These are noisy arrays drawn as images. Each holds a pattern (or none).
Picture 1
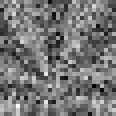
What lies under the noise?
spokes from one point
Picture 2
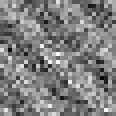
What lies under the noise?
diagonal stripes
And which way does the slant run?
top left to bottom right
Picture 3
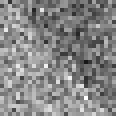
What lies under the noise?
a sharp edge
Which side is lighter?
bottom left
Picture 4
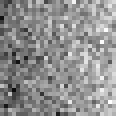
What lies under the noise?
a smooth slope
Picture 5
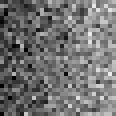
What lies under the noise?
a smooth slope
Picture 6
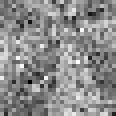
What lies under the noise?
spokes from one point
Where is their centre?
top middle
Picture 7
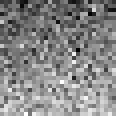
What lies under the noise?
a smooth slope
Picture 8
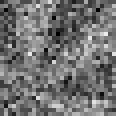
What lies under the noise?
spokes from one point
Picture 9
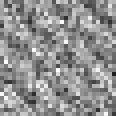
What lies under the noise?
diagonal stripes
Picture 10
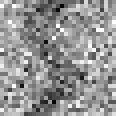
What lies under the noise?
a wavy band
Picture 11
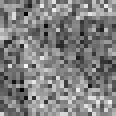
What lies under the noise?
spokes from one point
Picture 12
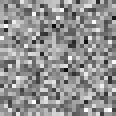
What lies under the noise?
only noise
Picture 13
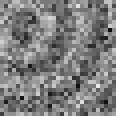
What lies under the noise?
rings round one point
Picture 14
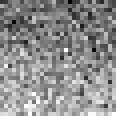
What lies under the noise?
a smooth slope
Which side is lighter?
bottom
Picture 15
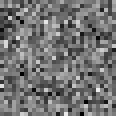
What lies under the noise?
only noise
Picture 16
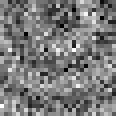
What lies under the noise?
rings round one point
